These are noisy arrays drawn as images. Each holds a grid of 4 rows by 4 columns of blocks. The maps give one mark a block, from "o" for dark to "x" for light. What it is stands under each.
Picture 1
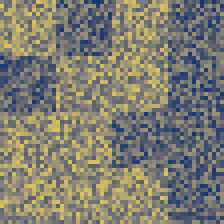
x o x o
o x x o
x x o o
x x x o
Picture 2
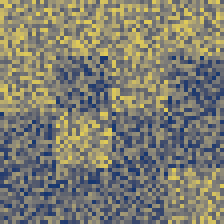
x x x x
x o x o
o x o o
o o o x
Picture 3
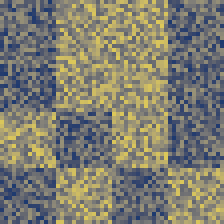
o x x o
o x x o
x o x o
o x o x
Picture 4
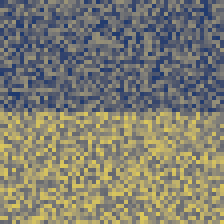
o o o o
o o o o
x x x x
x x x x
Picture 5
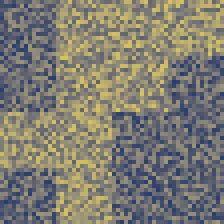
o x x x
o x x o
x x o o
o x o o
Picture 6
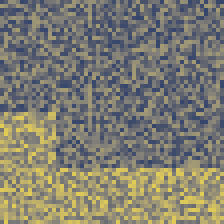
o o o o
o o o o
x o o o
x x x x
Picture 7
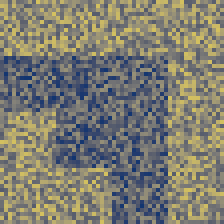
x x x x
o o o x
x o o x
x x o x
